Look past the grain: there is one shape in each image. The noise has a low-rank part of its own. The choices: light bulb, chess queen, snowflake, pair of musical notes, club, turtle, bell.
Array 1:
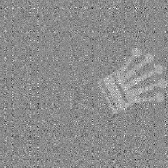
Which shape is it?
chess queen
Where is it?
middle right
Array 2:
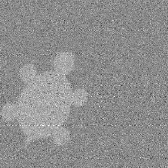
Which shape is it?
turtle
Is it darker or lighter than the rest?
lighter
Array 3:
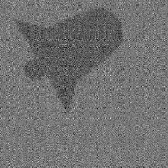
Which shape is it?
bell
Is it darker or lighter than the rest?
darker
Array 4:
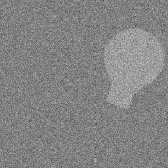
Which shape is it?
light bulb
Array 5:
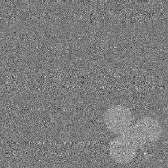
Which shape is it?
club
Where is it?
bottom right
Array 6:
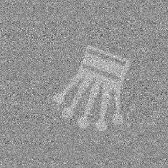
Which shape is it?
chess queen
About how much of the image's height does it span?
half
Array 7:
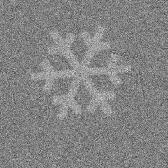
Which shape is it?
snowflake
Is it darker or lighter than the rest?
lighter
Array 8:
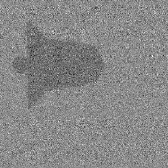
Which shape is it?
bell
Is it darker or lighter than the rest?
darker
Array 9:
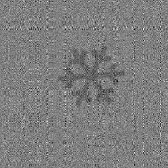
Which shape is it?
snowflake
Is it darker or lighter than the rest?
darker
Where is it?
centre
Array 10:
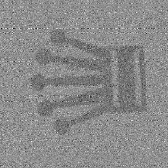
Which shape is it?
chess queen
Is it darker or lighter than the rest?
darker
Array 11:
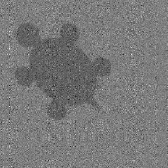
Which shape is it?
turtle
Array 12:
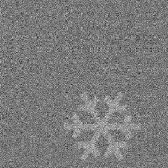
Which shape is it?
snowflake
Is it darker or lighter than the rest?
lighter
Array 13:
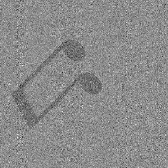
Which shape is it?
pair of musical notes
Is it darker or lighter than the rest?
darker
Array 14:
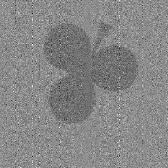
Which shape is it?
club
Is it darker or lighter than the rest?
darker
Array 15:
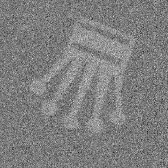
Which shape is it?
chess queen
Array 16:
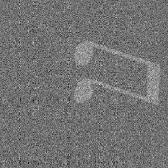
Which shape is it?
pair of musical notes
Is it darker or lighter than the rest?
lighter
